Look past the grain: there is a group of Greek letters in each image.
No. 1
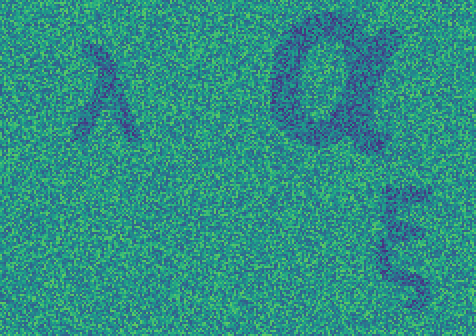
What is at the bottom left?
nothing
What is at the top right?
alpha
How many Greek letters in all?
3
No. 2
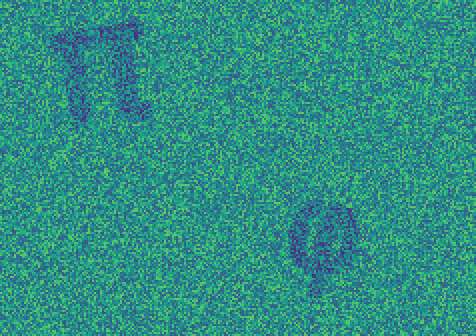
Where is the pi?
top left
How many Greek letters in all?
2
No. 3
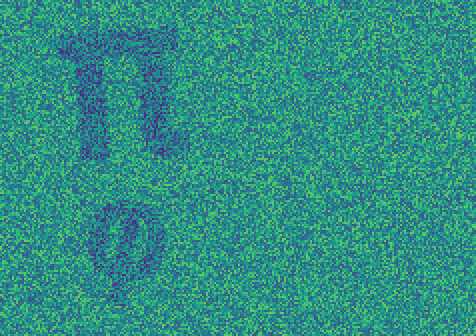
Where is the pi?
top left
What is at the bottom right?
nothing
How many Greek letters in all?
2
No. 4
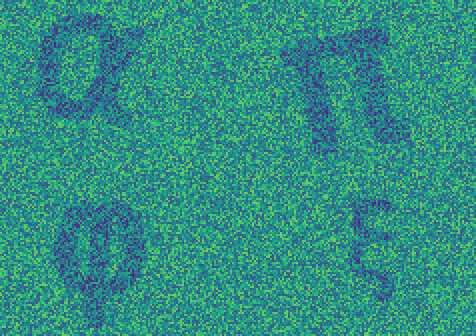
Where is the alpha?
top left
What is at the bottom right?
xi
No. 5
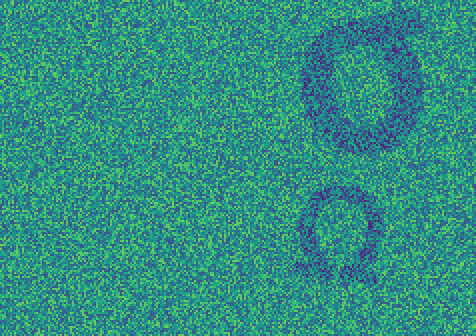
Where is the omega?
bottom right
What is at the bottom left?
nothing
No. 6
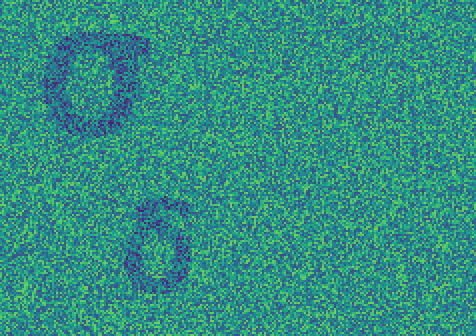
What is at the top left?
sigma
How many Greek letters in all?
2
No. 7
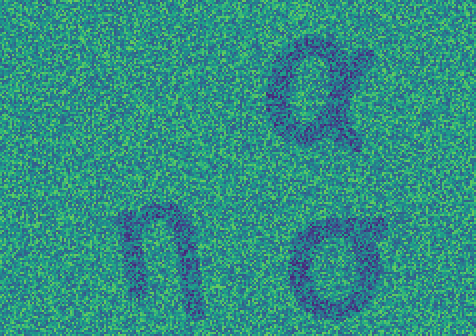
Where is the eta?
bottom left
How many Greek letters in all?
3
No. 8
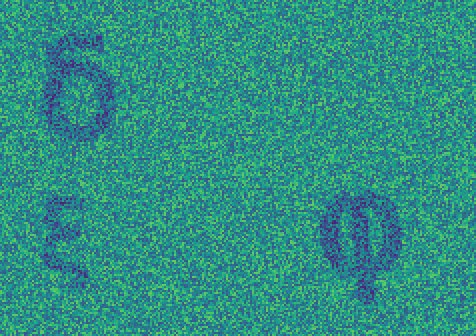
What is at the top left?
delta
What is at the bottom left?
xi
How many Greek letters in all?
3
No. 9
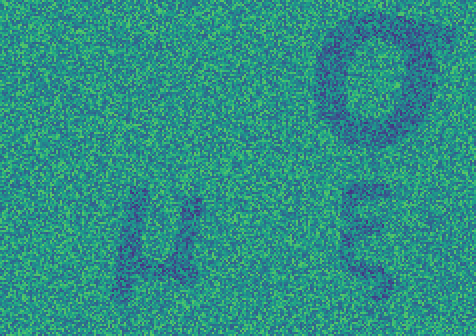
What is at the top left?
nothing
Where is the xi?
bottom right
